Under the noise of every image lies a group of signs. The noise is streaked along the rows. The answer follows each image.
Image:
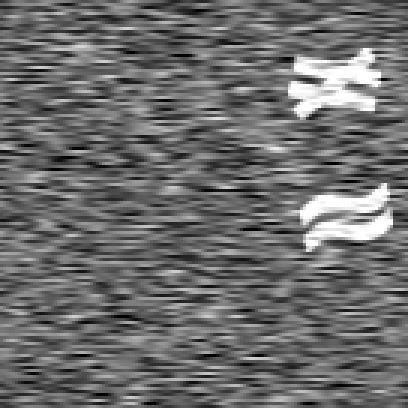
top right: not-equal sign; middle right: approximately sign
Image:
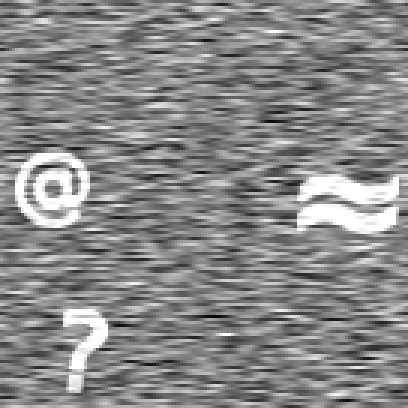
middle left: at sign; middle right: approximately sign; bottom left: question mark
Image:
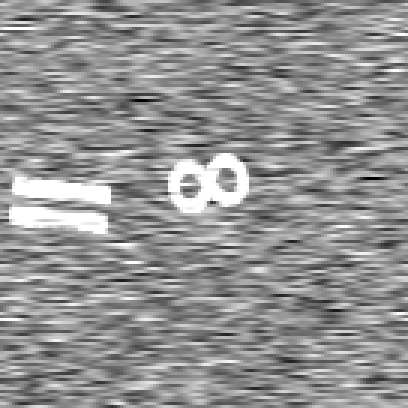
middle left: equals sign; centre: infinity sign
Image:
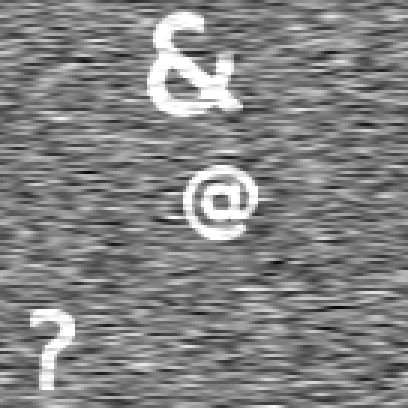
top middle: ampersand; centre: at sign; bottom left: question mark
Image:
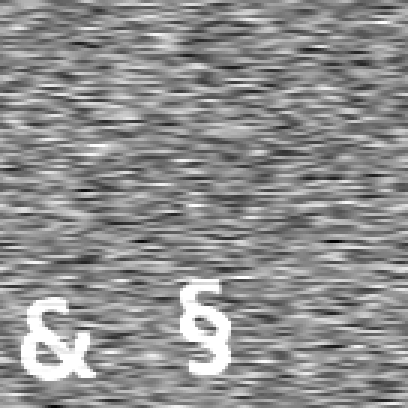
bottom left: ampersand; bottom middle: section sign
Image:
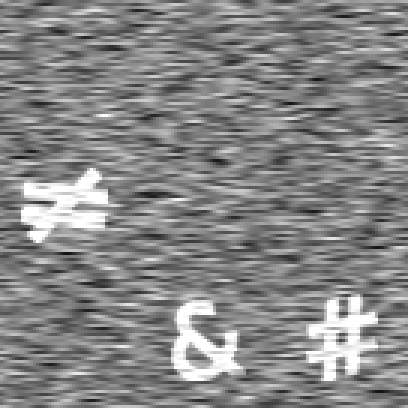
middle left: not-equal sign; bottom middle: ampersand; bottom right: hash sign
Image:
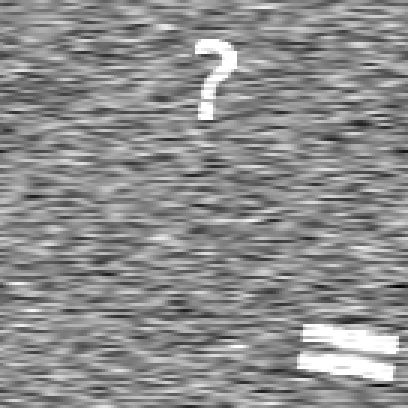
top middle: question mark; bottom right: equals sign
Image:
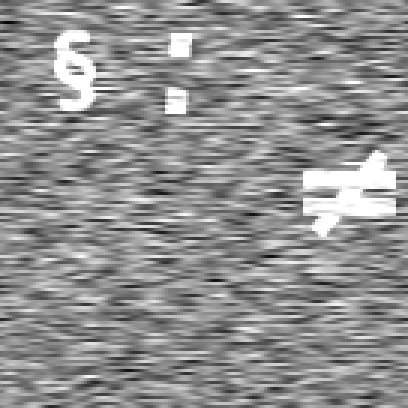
top left: section sign; top middle: colon; middle right: not-equal sign
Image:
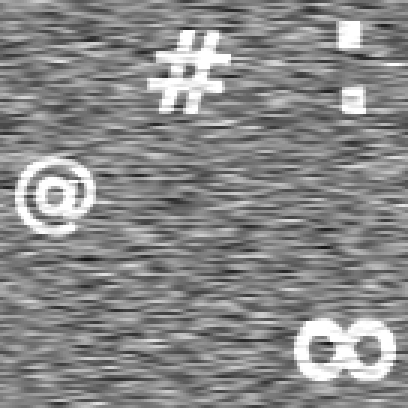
top middle: hash sign; top right: colon; middle left: at sign; bottom right: infinity sign
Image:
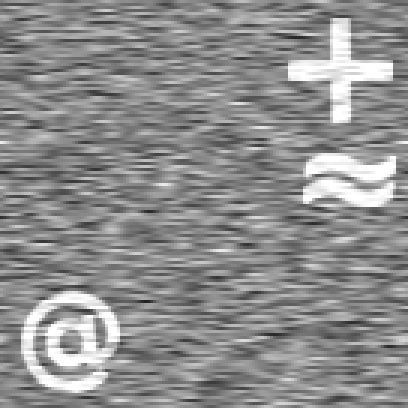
top right: plus sign; middle right: approximately sign; bottom left: at sign
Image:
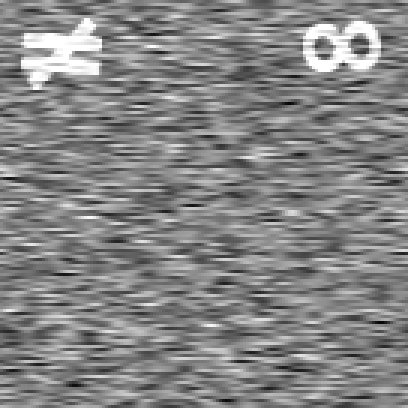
top left: not-equal sign; top right: infinity sign
